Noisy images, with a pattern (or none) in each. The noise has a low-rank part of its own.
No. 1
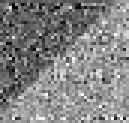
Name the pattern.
a sharp edge
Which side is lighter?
bottom right
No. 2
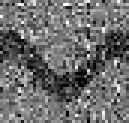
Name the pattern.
a wavy band
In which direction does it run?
left to right
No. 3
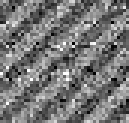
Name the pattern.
diagonal stripes
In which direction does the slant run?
bottom left to top right
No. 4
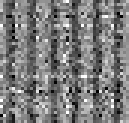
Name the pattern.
vertical stripes
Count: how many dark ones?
6
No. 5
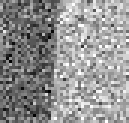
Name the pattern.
a sharp edge
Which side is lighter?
right
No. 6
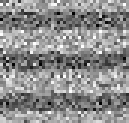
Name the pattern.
horizontal stripes
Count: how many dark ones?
3
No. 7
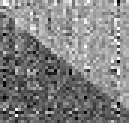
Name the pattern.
a sharp edge
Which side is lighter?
top right
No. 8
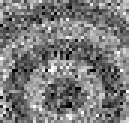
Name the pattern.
rings round one point
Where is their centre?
bottom middle
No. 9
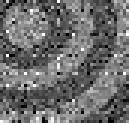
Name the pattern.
rings round one point
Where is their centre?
top left
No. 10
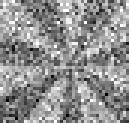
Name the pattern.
spokes from one point
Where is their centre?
centre
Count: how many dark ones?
7
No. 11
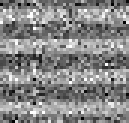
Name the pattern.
horizontal stripes
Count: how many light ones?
4
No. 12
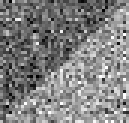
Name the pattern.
a sharp edge
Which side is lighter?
bottom right
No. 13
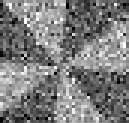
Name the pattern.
spokes from one point
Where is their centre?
centre
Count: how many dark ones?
4
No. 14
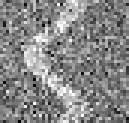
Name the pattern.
a wavy band
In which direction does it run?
top to bottom
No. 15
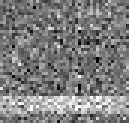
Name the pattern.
one horizontal stripe
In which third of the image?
bottom
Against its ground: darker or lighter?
lighter
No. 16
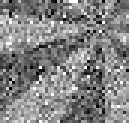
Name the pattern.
spokes from one point
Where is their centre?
top right
